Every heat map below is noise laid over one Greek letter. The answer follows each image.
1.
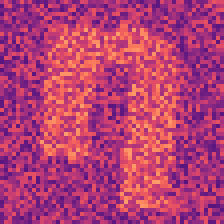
light eta
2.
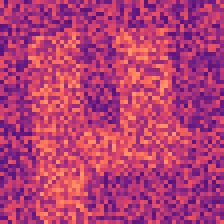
light mu
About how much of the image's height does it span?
nearly all
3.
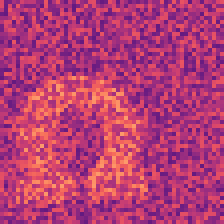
light omega
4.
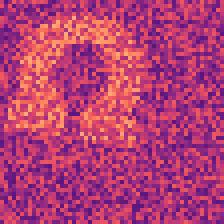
light omega
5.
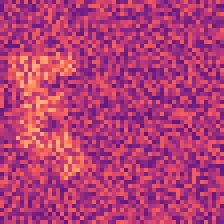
light xi
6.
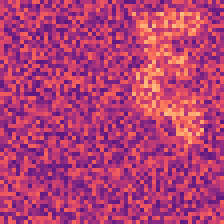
light xi
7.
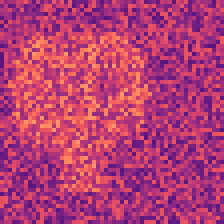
light phi
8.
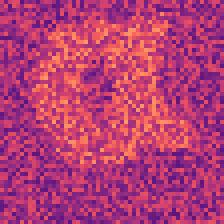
light alpha
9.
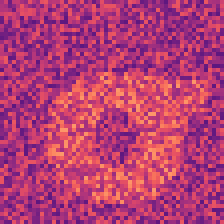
light sigma
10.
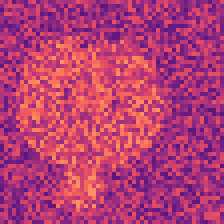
light phi
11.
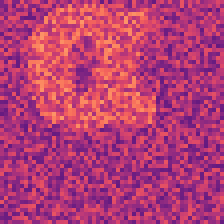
light alpha
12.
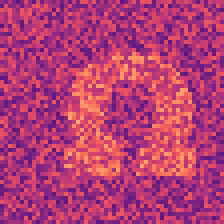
light omega
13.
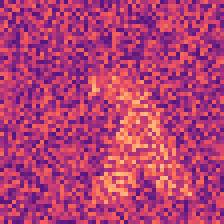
light lambda
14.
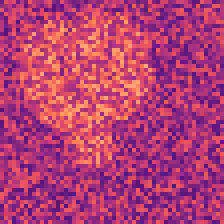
light phi
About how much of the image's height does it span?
two thirds
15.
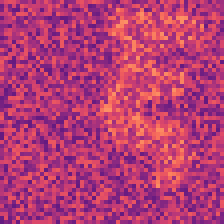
light xi
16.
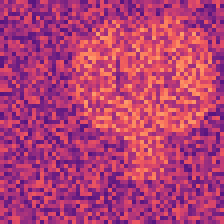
light phi
